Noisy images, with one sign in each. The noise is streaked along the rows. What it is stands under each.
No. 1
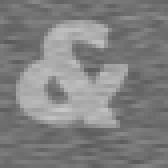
ampersand
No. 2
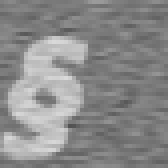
section sign
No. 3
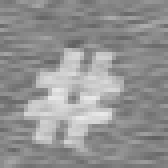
hash sign
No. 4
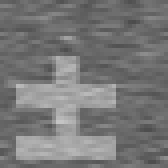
plus-minus sign
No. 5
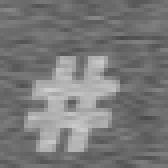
hash sign
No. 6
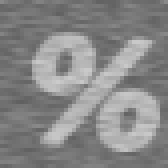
percent sign
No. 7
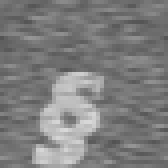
section sign
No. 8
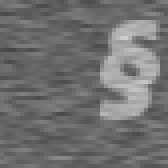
section sign
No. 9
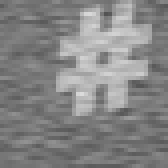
hash sign
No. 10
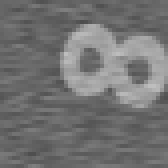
infinity sign
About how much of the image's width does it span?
two thirds
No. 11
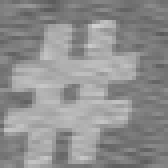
hash sign
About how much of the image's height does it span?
nearly all
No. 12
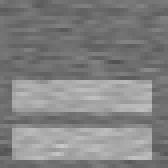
equals sign
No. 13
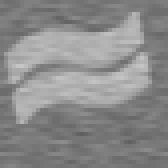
approximately sign
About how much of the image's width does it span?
nearly all
